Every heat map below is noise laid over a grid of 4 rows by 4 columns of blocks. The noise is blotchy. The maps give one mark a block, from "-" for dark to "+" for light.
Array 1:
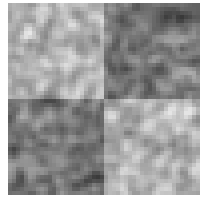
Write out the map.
++--
++--
--++
--++
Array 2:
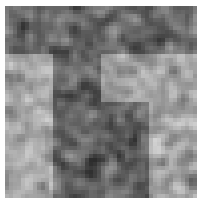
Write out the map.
----
+-++
+--+
+--+
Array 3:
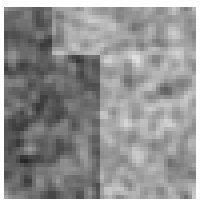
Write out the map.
-+++
--++
--++
--++
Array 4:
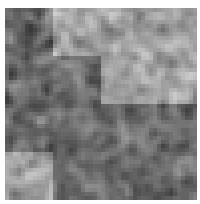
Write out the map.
-+++
--++
----
+---
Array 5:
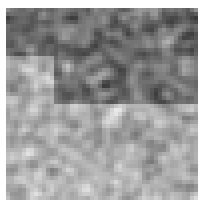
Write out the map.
----
+---
++++
++++
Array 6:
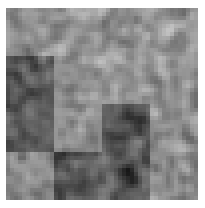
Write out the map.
++++
-+++
-+-+
+--+
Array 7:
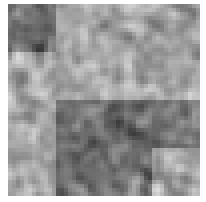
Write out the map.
-+++
++++
+---
+--+
